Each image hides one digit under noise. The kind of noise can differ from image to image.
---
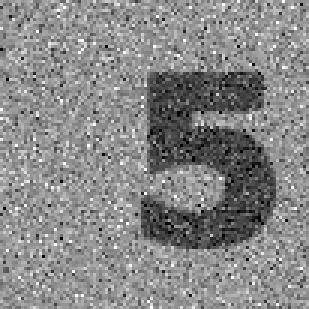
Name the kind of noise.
heavy tails
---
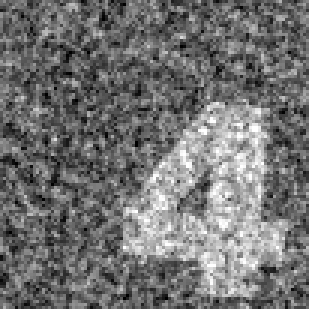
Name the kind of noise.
blotchy
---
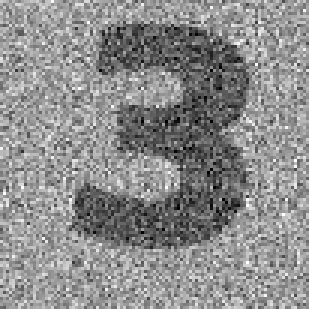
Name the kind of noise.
low rank plus noise
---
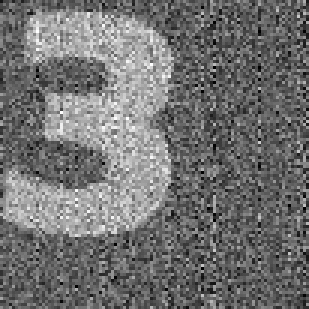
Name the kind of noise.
columns of uneven size
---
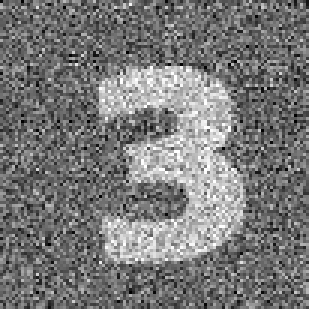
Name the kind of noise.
low rank plus noise
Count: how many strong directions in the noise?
five to eight
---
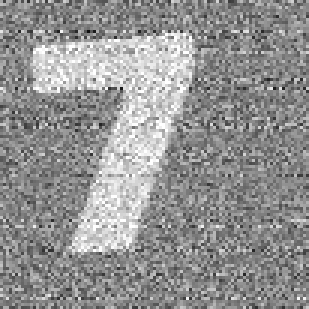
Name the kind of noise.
rows of uneven size
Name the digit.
7
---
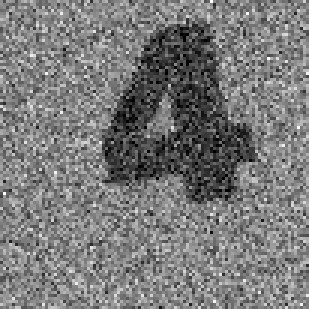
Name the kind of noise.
independent entries
